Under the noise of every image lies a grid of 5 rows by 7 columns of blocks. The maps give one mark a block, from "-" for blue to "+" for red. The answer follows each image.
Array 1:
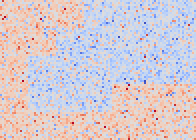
+ + + - - - -
+ + - - - - -
+ - - - - - -
+ - - - + + +
+ + + + + + +
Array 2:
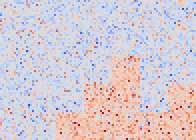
- - - - - - -
- - - - - - -
- - - - + - -
- - - + + - +
- - + + + + +
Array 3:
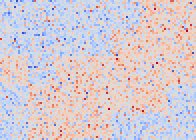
- - - - - + +
- - - - + + +
+ - + + + + +
- + + + + + -
- + + + - - -
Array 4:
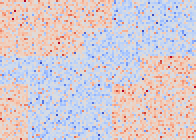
+ + + + - - -
+ + + - - - -
- - - - - + +
+ - - - + + +
+ - - - + + +
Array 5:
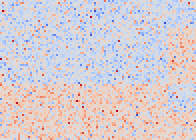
- - - - - - -
- - - - - - +
- - - - - - +
+ + + + + + -
+ + + + + + +
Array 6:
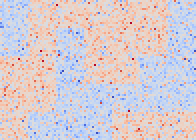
- + + + + + -
- + - + + + -
+ + - + + - -
+ + - - - - -
+ - - - + + +
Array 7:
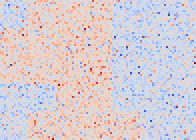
- + + + - - -
+ + + + - - -
+ + + + - - -
- - + + - - -
- + + + + - -
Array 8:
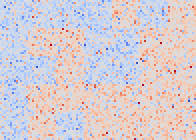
- - - - + - +
- + + - - + +
- - + - - + +
- + + + + + +
- + - + + + +
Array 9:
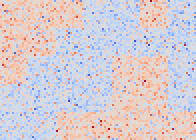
+ + + - - + -
+ + - - - - -
+ - - - + + -
- - - - + + -
- - + + + + +
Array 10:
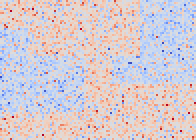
+ + + + + - -
- + + + + - -
- - - + - - -
- - - + + + +
+ + + + + + +
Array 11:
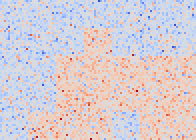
- - - - - - -
- - - + - - -
- - + + + + +
- - + + + + +
- + + + - + +
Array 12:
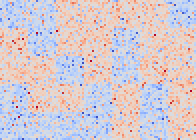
- - + + + + -
+ - + + - + +
+ + - + - + +
- + + - + - +
- - - - + - +
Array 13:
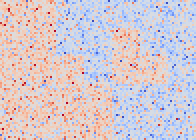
+ + - - - - -
+ + - - + - -
+ + + - + + -
+ + + + - - -
+ + + + - - -
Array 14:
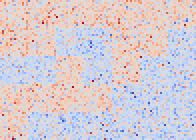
+ + + + + + +
+ + - - + + -
- - + - + - -
+ + + + - - -
+ - - - - - -
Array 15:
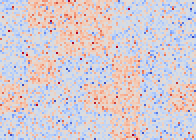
- + + + - - -
- - + + - - -
- + - - + - -
+ - - + + - +
- - - - + - -
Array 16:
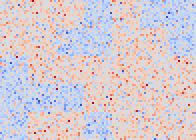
+ + + - + - -
+ + - - + + -
- + + + + + +
- - - + + + +
- + + - + + +
